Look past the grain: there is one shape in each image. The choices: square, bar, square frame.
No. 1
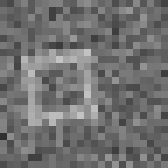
square frame
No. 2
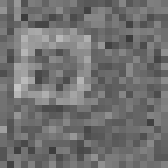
square frame
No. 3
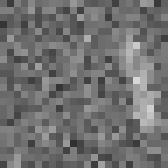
bar
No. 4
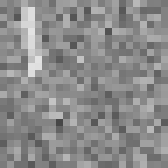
bar
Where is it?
top left
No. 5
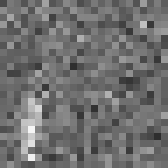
bar
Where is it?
bottom left
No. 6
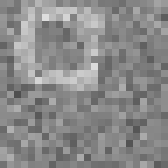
square frame
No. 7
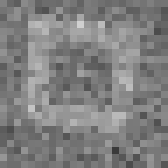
square frame
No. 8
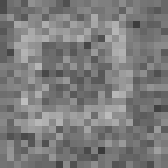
square frame
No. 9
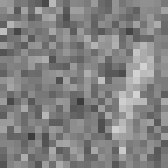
bar
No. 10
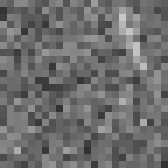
bar
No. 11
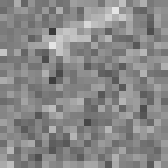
bar
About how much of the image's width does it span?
half
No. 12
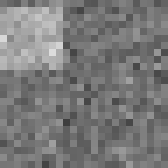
square
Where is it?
top left
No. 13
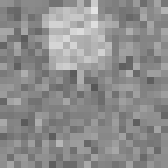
square
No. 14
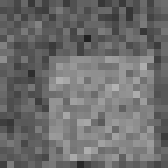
square
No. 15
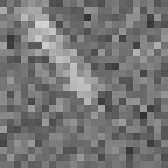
bar
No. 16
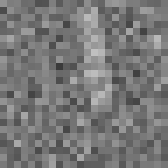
bar
